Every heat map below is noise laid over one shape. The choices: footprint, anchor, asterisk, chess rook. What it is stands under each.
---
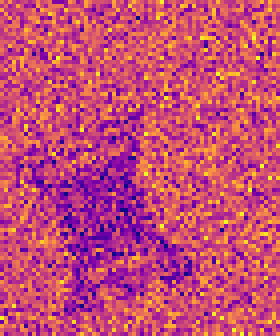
chess rook
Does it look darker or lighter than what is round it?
darker
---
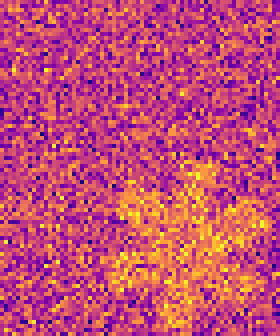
asterisk
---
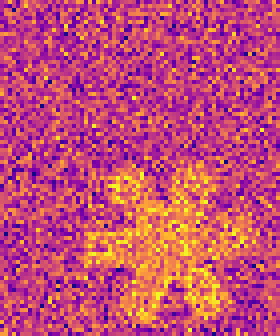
asterisk
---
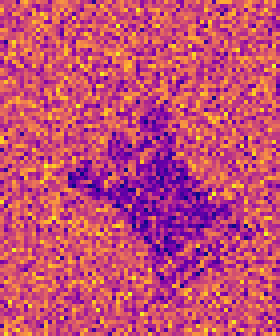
chess rook
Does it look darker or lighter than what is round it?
darker
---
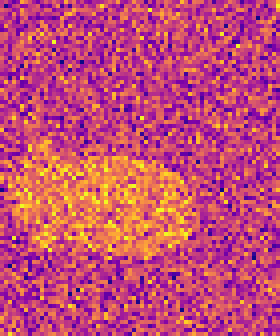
footprint
